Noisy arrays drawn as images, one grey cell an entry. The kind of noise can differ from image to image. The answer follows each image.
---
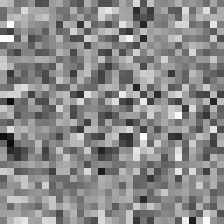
low rank plus noise
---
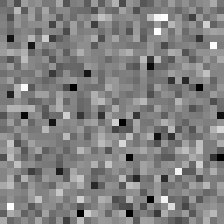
heavy tails
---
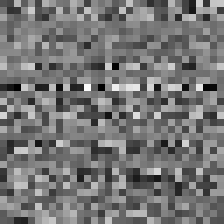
rows of uneven size
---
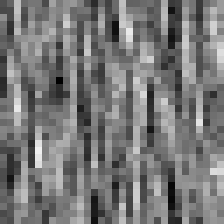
streaked along the columns
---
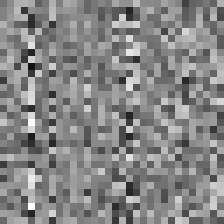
columns of uneven size
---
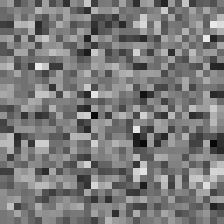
low rank plus noise
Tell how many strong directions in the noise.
two
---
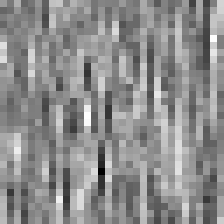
streaked along the columns
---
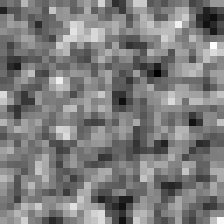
blotchy
